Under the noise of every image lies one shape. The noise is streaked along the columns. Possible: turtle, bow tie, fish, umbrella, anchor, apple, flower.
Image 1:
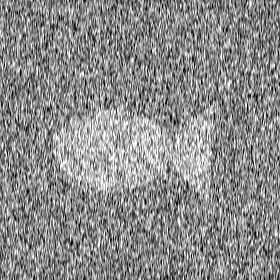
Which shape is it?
fish
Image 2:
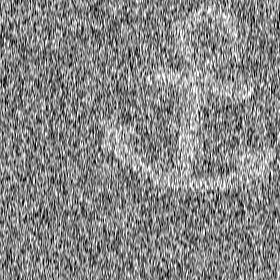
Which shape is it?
anchor
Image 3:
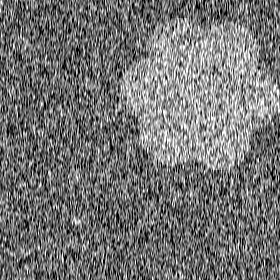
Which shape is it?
flower
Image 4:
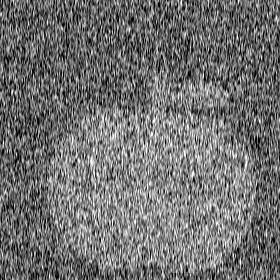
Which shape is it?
apple
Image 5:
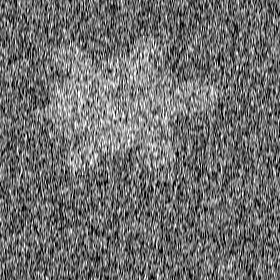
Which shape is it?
turtle
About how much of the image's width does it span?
two thirds
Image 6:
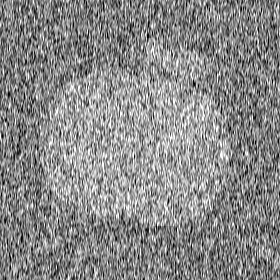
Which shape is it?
apple
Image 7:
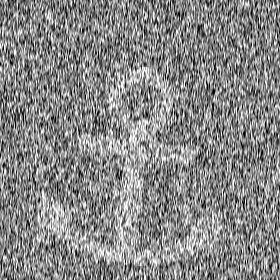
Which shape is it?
anchor
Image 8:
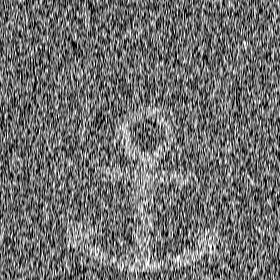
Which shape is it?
anchor
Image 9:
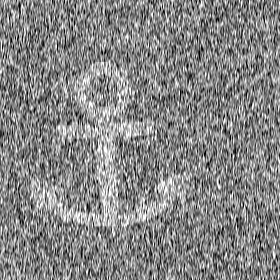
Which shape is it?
anchor
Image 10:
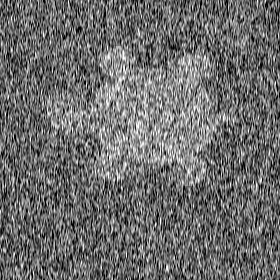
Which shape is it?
turtle
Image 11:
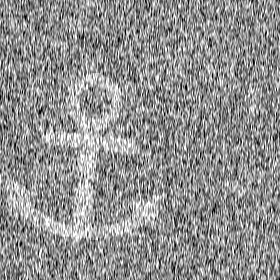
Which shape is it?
anchor
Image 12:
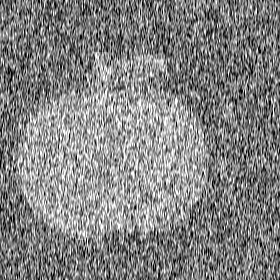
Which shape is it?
apple
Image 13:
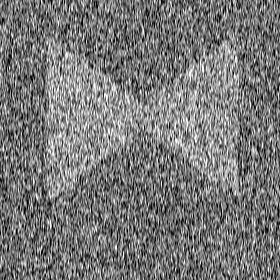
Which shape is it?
bow tie
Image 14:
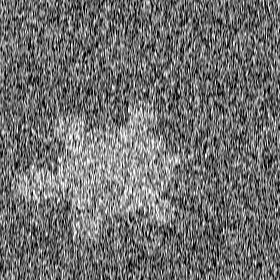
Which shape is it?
turtle
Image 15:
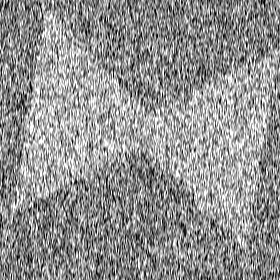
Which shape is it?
bow tie
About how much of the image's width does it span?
nearly all
